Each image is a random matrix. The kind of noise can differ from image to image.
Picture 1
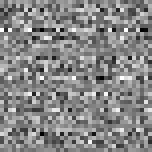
rows of uneven size
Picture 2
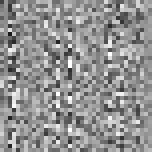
columns of uneven size
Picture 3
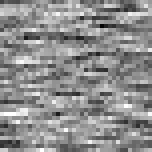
streaked along the rows
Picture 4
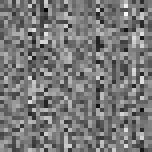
columns of uneven size
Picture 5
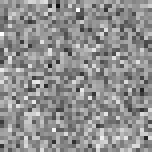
independent entries
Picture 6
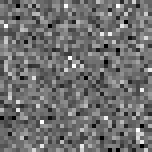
heavy tails
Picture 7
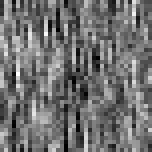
streaked along the columns
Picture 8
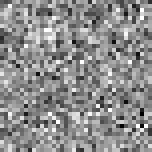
low rank plus noise
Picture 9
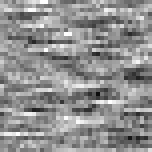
streaked along the rows
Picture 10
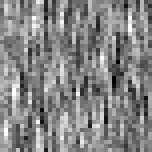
streaked along the columns
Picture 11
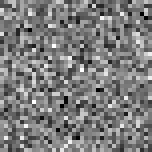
independent entries
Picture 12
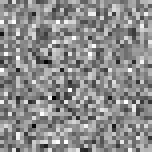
low rank plus noise
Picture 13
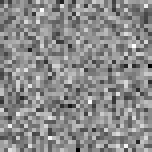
independent entries
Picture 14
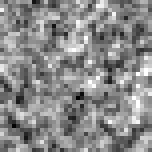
blotchy
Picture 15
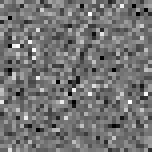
heavy tails
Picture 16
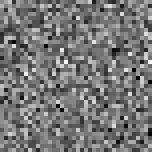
independent entries
